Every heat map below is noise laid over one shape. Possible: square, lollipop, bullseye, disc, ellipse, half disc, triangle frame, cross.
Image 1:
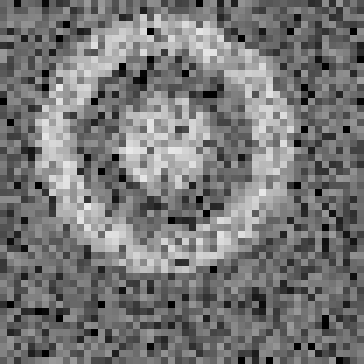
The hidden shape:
bullseye
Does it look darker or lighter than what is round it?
lighter
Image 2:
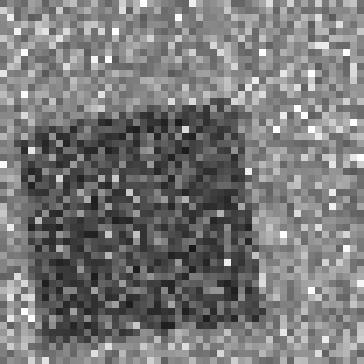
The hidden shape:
square
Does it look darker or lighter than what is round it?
darker
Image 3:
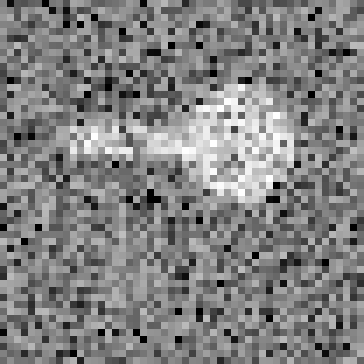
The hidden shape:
lollipop
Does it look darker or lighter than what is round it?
lighter
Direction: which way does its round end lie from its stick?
right
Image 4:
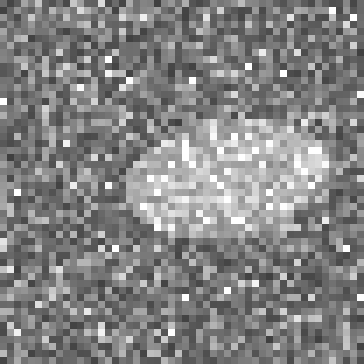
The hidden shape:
ellipse
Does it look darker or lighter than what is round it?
lighter
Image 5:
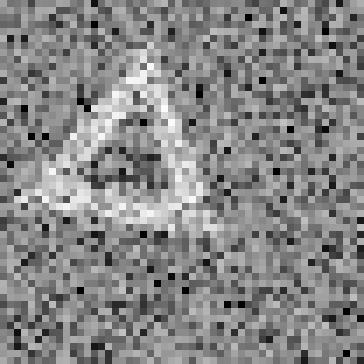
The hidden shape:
triangle frame
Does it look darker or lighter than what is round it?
lighter
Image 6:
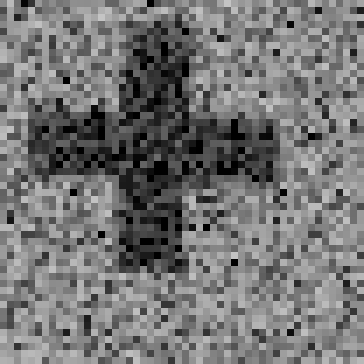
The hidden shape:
cross
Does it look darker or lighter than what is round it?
darker
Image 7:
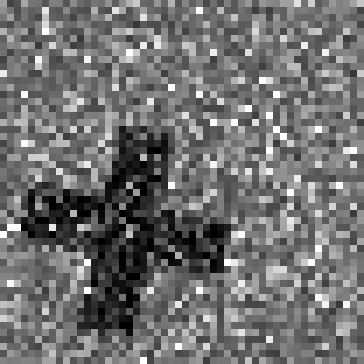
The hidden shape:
cross
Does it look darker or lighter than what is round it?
darker
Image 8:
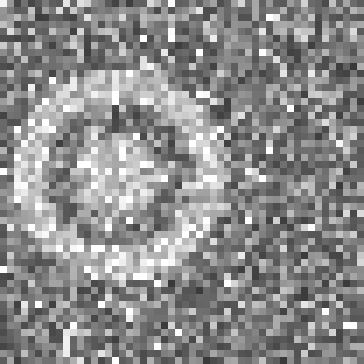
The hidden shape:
bullseye
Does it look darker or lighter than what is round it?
lighter
